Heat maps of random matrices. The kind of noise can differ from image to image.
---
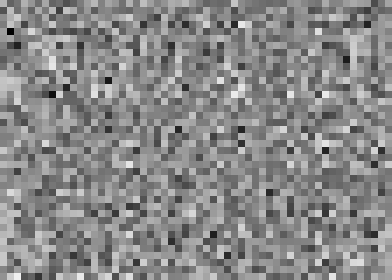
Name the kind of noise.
low rank plus noise
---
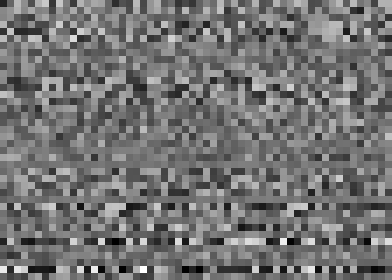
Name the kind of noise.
rows of uneven size
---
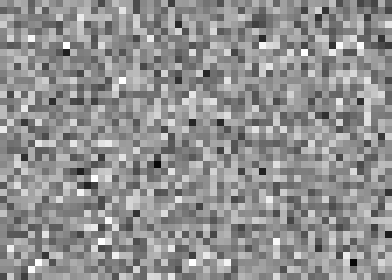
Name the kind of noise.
independent entries
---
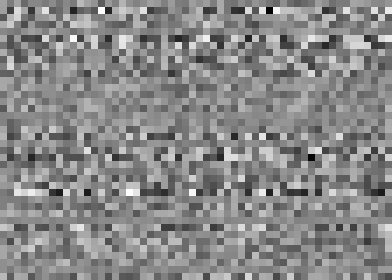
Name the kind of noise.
rows of uneven size
